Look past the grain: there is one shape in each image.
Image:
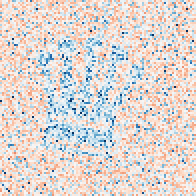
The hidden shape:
chess queen
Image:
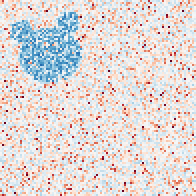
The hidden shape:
bear's head
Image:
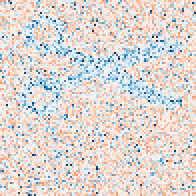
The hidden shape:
pair of scissors
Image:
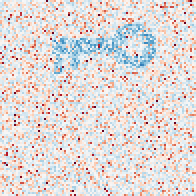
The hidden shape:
key
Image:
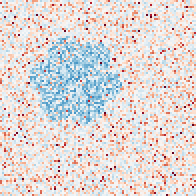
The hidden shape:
flower
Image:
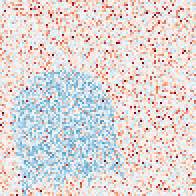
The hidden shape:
ghost
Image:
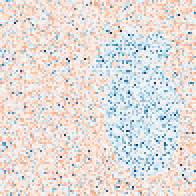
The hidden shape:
footprint
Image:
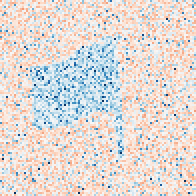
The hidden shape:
flag
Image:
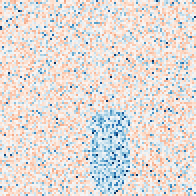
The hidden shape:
footprint
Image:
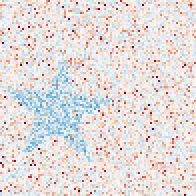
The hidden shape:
star
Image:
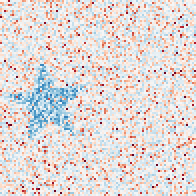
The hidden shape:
star
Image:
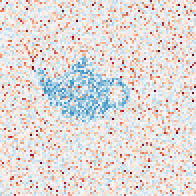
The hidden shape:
teapot
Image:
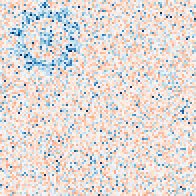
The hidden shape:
gear
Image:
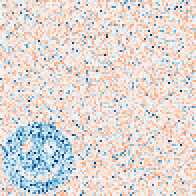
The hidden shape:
smiling face
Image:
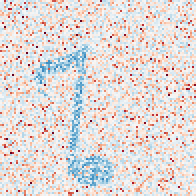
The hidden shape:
musical note
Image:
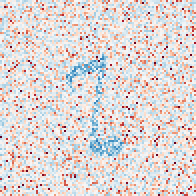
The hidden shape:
musical note
